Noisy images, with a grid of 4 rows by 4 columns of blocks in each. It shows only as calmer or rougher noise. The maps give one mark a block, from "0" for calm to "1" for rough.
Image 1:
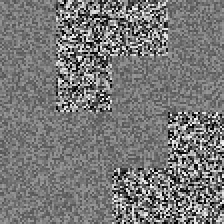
0 1 1 0
0 1 0 0
0 0 0 1
0 0 1 1
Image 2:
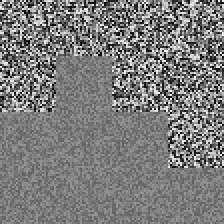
1 1 1 1
1 0 1 1
0 0 0 1
0 0 0 0
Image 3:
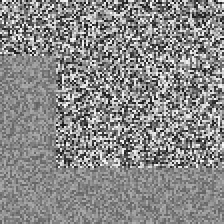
1 1 1 1
0 1 1 1
0 1 1 1
0 0 0 0
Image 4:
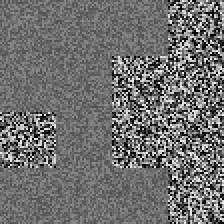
0 0 0 1
0 0 1 1
1 0 1 1
0 0 0 1
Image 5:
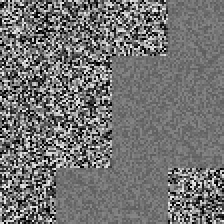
1 1 1 0
1 1 0 0
1 1 0 0
1 0 0 1
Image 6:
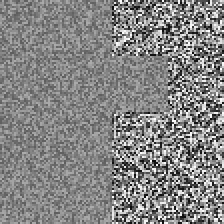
0 0 1 1
0 0 0 1
0 0 1 1
0 0 1 1
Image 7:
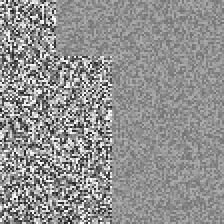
1 0 0 0
1 1 0 0
1 1 0 0
1 1 0 0
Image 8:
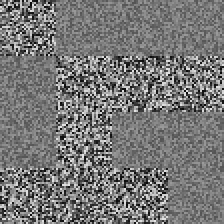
1 0 0 0
0 1 1 1
0 1 0 0
1 1 1 0
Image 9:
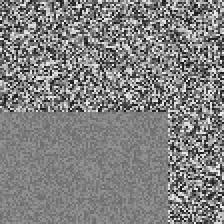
1 1 1 1
1 1 1 1
0 0 0 1
0 0 0 1
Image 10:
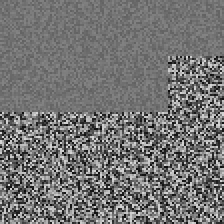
0 0 0 0
0 0 0 1
1 1 1 1
1 1 1 1
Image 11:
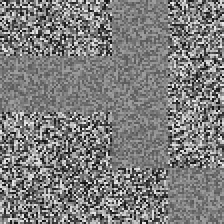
1 1 0 1
0 0 0 1
1 1 0 1
1 1 1 0
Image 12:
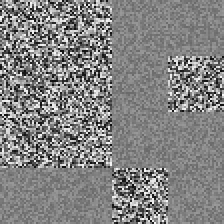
1 1 0 0
1 1 0 1
1 1 0 0
0 0 1 0
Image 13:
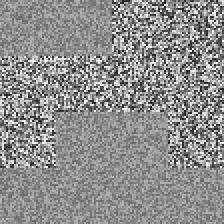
0 0 1 1
1 1 1 1
1 0 0 1
0 0 0 0
